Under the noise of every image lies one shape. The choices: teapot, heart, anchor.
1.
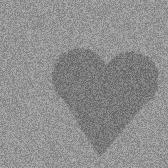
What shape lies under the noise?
heart
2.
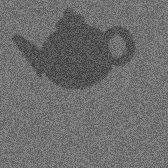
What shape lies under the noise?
teapot
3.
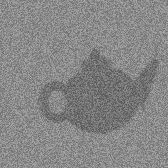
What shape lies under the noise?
teapot
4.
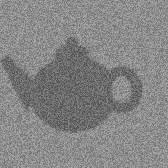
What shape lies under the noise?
teapot
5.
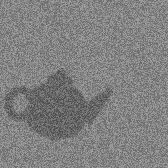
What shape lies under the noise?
teapot
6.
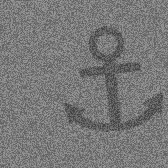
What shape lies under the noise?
anchor
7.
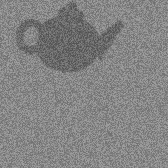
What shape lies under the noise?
teapot
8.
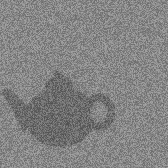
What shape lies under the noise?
teapot
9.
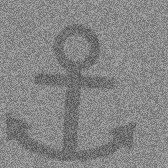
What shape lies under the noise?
anchor
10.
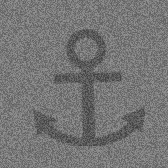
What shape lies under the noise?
anchor
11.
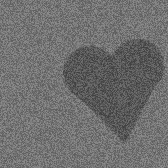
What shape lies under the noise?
heart
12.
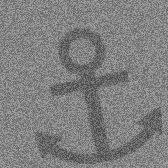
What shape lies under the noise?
anchor
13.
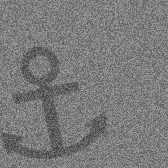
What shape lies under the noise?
anchor
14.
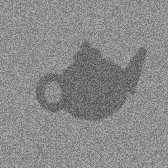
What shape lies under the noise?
teapot
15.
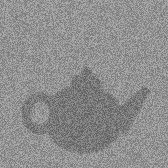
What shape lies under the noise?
teapot
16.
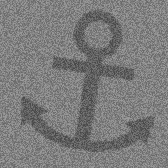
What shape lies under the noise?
anchor
